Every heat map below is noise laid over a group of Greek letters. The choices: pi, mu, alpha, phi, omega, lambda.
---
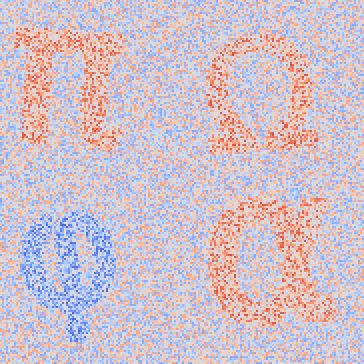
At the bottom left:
phi
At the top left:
pi
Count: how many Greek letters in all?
4
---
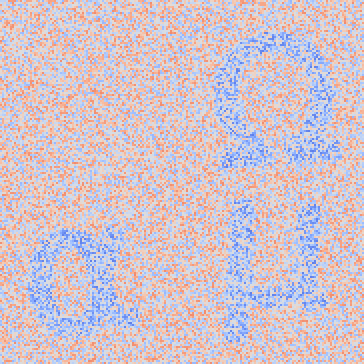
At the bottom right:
mu
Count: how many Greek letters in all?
3
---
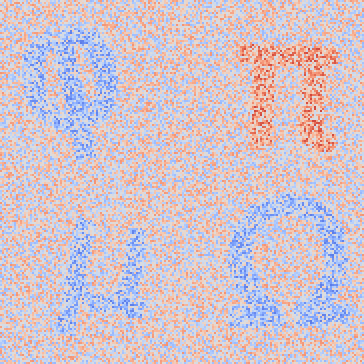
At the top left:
phi
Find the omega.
bottom right
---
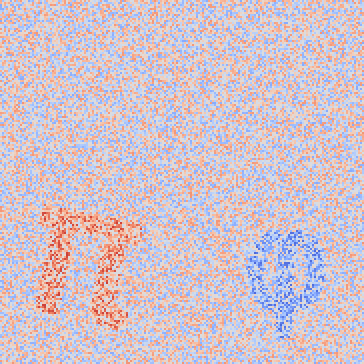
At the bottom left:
pi
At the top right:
nothing
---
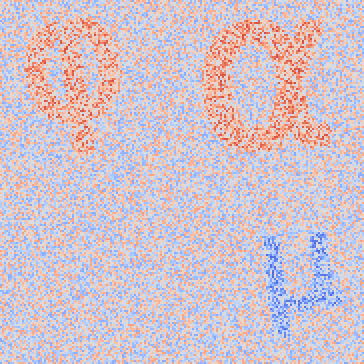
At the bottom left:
nothing
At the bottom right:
mu
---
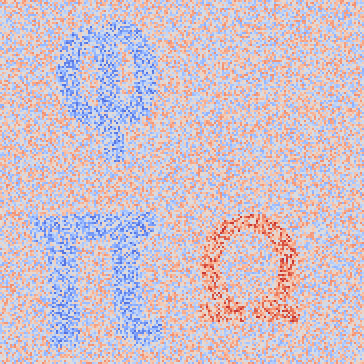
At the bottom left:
pi
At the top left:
phi
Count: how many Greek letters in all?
3
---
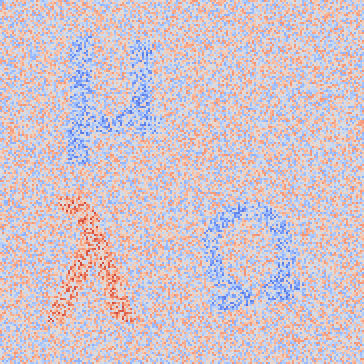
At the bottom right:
omega
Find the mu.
top left
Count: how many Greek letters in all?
3
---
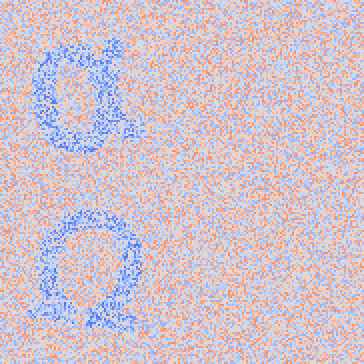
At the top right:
nothing
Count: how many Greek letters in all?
2
